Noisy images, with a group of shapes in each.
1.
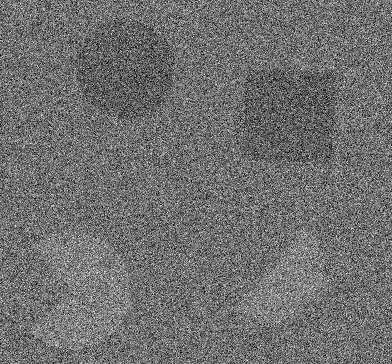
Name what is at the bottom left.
disc with a wedge cut out
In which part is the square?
top right
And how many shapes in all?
4
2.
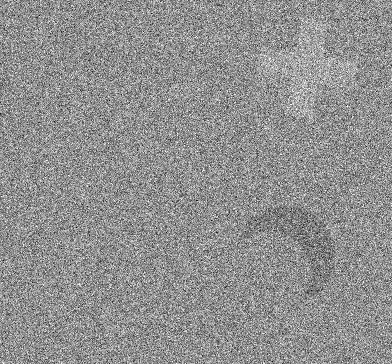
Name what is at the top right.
cross
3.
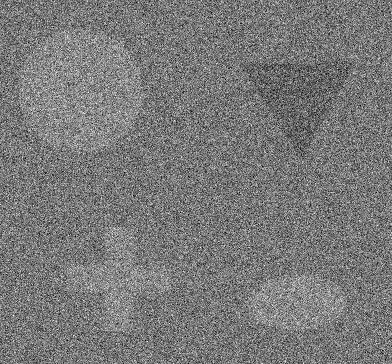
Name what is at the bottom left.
cross
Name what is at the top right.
triangle
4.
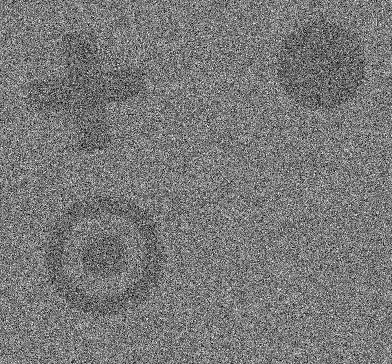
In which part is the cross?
top left
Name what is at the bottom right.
nothing
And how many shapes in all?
3
